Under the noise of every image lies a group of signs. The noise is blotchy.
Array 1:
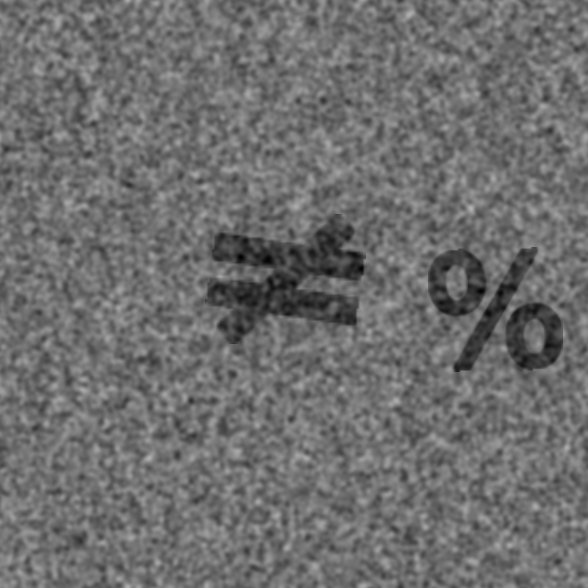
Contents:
centre: dark not-equal sign; middle right: dark percent sign
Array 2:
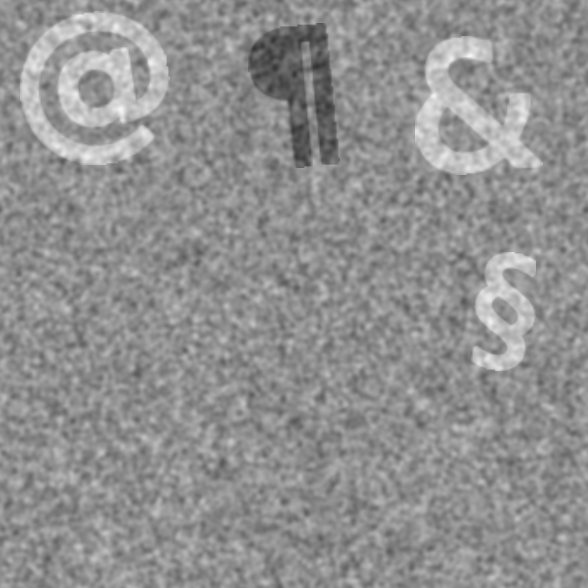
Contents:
top left: light at sign; top middle: dark pilcrow; top right: light ampersand; middle right: light section sign
